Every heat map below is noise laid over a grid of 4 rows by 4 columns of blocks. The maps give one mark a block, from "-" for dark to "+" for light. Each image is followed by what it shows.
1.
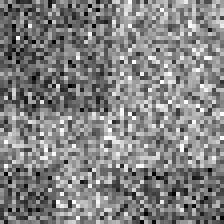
- - + +
- - + +
+ + + +
- + - -
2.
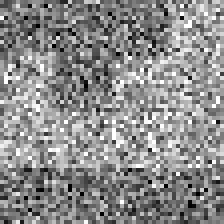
- - - +
+ - + +
+ + + +
- - - -
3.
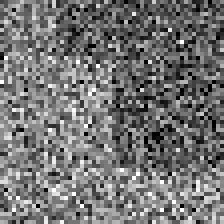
+ - - -
+ + - -
+ + - -
+ + + +
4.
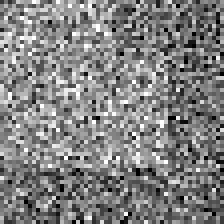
+ + - -
+ + + -
+ + + -
- - - -
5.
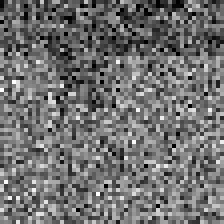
- - - -
+ - + +
+ + + +
+ + + +
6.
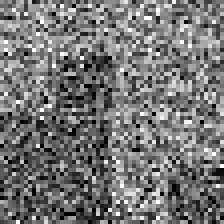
+ + + +
+ - + +
- - + +
- - + -
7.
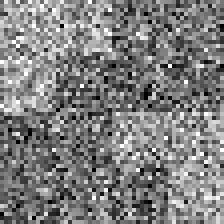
+ + - -
+ - - -
- - + +
- - - +
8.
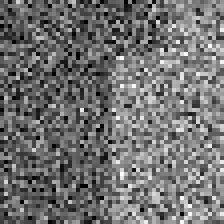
- - - +
- - + +
- - + +
- - + +
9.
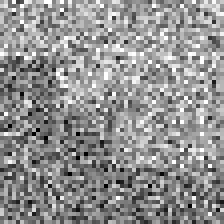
+ + + +
- + + +
- - + +
- - - -
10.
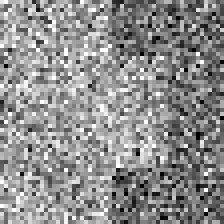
+ + - -
+ + + -
+ + + -
+ + - -
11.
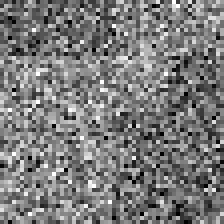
- - + +
+ + + -
+ + - -
+ + - -
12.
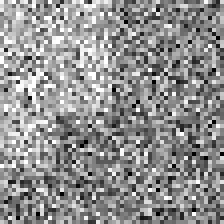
+ + - -
+ + - -
+ - - -
- - - -
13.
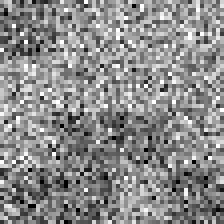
- + + +
+ + + +
+ - - +
- - + -
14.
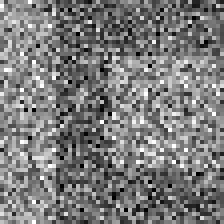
+ - - -
+ - + +
+ - + +
+ - - -
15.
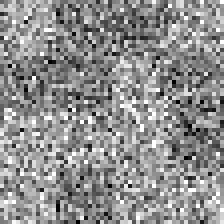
+ - - +
- - + -
+ + + -
+ - + +
